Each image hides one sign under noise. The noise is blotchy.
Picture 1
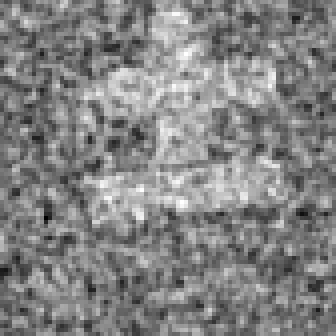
plus-minus sign
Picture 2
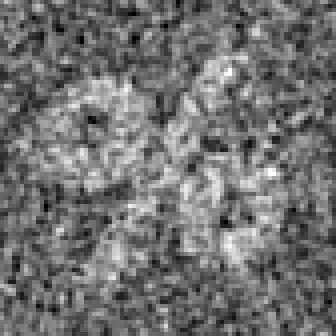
percent sign
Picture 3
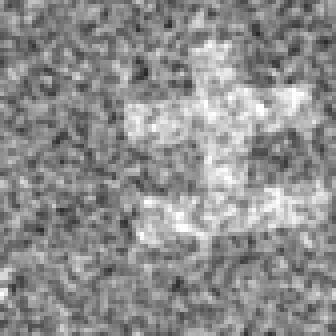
plus-minus sign
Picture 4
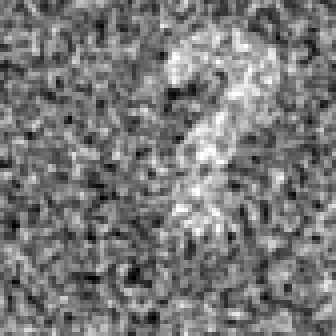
question mark
